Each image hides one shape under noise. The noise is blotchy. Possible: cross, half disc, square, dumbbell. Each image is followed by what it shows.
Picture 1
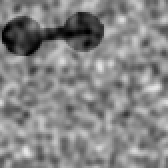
dark dumbbell
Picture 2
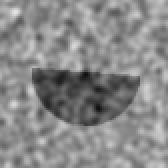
dark half disc
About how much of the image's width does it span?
two thirds
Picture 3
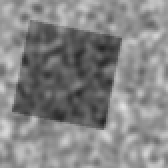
dark square
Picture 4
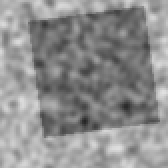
dark square
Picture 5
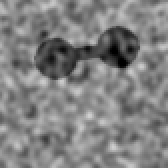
dark dumbbell
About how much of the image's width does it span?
two thirds
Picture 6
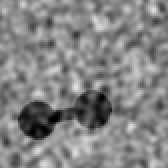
dark dumbbell
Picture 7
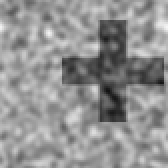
dark cross
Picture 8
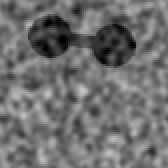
dark dumbbell
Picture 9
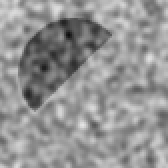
dark half disc
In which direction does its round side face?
up and left
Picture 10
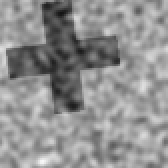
dark cross
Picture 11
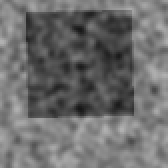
dark square
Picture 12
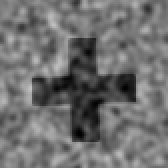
dark cross
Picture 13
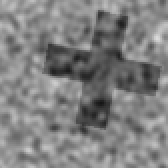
dark cross
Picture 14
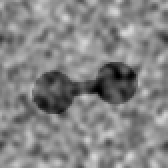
dark dumbbell
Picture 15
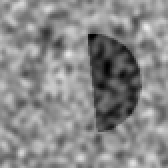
dark half disc
